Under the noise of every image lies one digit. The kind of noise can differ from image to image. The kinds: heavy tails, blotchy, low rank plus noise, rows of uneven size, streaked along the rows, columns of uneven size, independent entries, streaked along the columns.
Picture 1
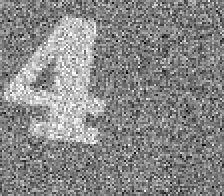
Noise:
low rank plus noise
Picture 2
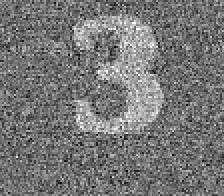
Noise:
low rank plus noise
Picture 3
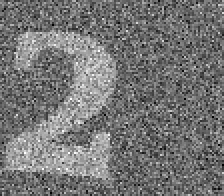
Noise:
independent entries
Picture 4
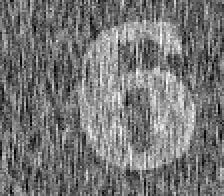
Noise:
streaked along the columns
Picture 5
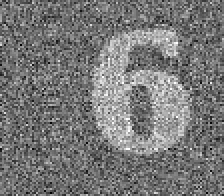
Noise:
low rank plus noise
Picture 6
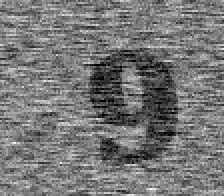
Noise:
streaked along the rows
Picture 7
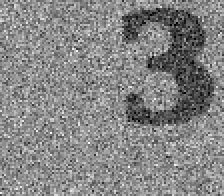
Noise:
independent entries
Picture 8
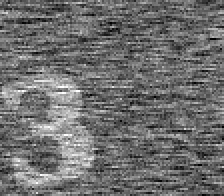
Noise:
streaked along the rows
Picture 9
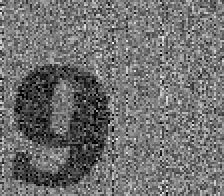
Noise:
columns of uneven size
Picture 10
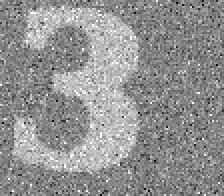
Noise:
heavy tails
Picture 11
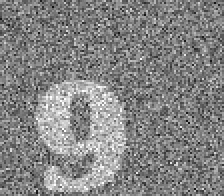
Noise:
independent entries
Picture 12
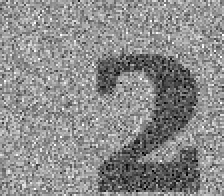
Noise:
independent entries
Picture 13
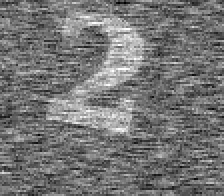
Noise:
streaked along the rows
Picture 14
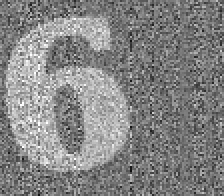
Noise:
columns of uneven size
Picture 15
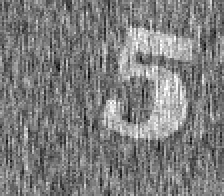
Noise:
streaked along the columns
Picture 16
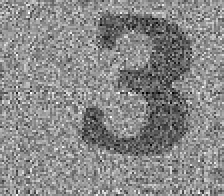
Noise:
low rank plus noise
